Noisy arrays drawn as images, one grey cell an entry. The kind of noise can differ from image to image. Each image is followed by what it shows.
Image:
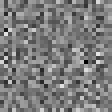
low rank plus noise
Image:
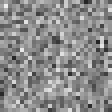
independent entries
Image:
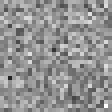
low rank plus noise
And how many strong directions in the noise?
three or four
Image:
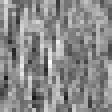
streaked along the columns
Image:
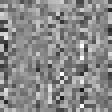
columns of uneven size
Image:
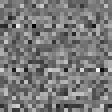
rows of uneven size
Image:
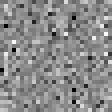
heavy tails
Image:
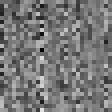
columns of uneven size
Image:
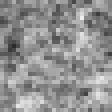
blotchy
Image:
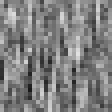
streaked along the columns
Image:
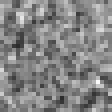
blotchy
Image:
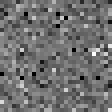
heavy tails
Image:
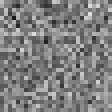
low rank plus noise
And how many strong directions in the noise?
five to eight
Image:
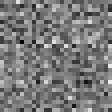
low rank plus noise
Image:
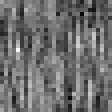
streaked along the columns
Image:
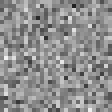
independent entries
